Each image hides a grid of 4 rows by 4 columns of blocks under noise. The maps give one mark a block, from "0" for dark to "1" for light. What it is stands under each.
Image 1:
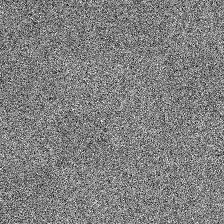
0 0 0 1
0 1 1 0
1 0 1 1
0 1 1 1
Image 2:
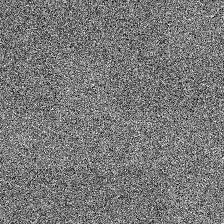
0 0 0 1
0 1 0 0
1 1 1 1
0 0 0 1
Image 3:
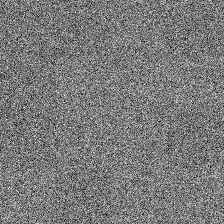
0 0 1 0
0 1 1 1
0 1 1 0
1 0 1 1
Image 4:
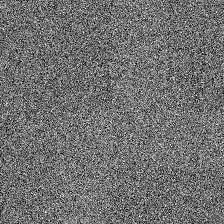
0 0 1 0
0 0 1 0
0 1 1 1
0 1 0 0
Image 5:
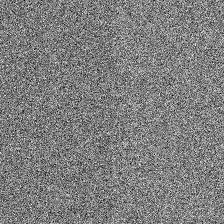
0 0 1 1
0 0 1 1
0 0 1 1
0 0 1 1
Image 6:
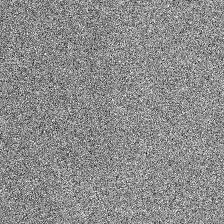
0 0 1 1
0 0 1 1
0 0 1 1
0 1 1 1
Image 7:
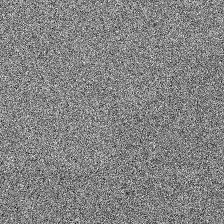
1 1 1 1
1 1 1 0
1 1 0 0
0 0 0 0
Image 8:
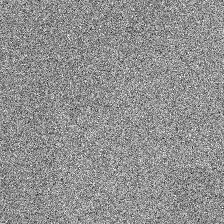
0 0 0 1
0 0 1 1
0 1 1 1
0 1 1 0
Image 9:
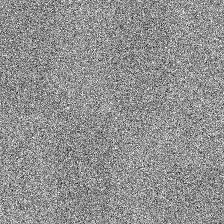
0 1 0 1
0 1 0 1
1 0 1 1
1 0 1 0
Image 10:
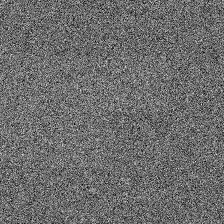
0 0 0 0
1 1 1 0
1 1 0 0
0 0 0 0
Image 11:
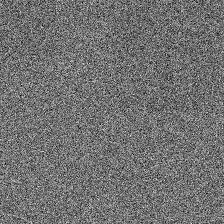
0 1 0 0
1 1 0 0
1 1 1 1
1 1 1 1
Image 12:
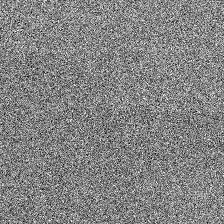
1 1 1 1
0 0 1 1
0 0 0 0
0 0 0 1
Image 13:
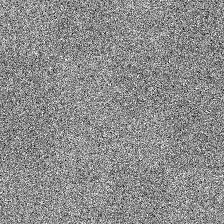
1 0 1 0
0 1 0 0
0 1 1 0
1 1 0 1
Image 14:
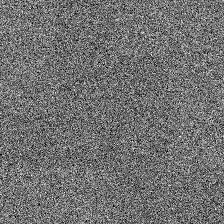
1 0 1 1
1 0 0 1
0 0 0 1
1 1 0 0
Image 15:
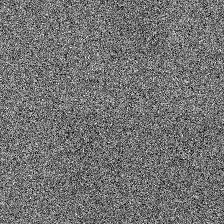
1 1 0 1
1 1 1 1
1 0 0 0
1 0 0 0
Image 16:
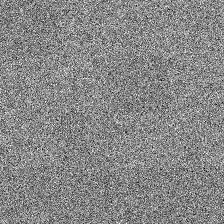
0 1 1 1
1 1 0 1
1 0 1 1
0 0 0 0
